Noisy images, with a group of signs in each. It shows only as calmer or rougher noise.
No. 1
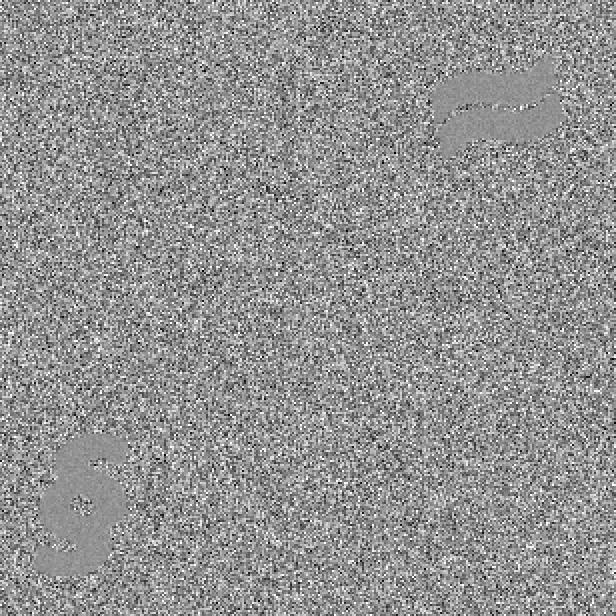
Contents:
top right: calm approximately sign; bottom left: calm section sign
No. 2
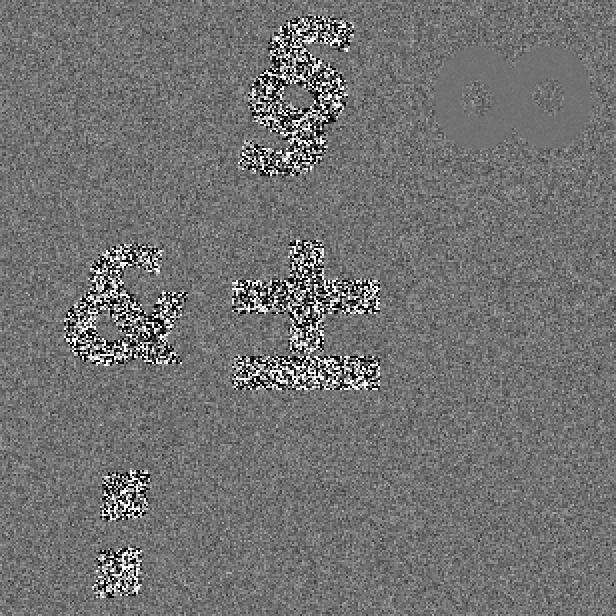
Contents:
top middle: rough section sign; top right: calm infinity sign; middle left: rough ampersand; centre: rough plus-minus sign; bottom left: rough colon
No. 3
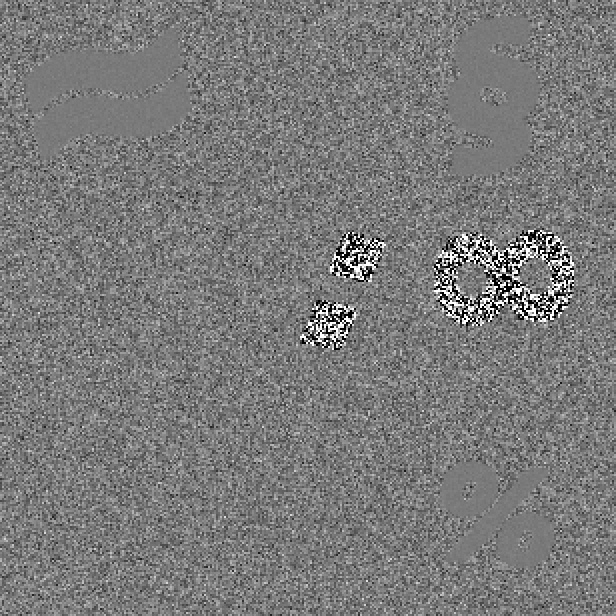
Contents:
top left: calm approximately sign; top right: calm section sign; centre: rough colon; middle right: rough infinity sign; bottom right: calm percent sign
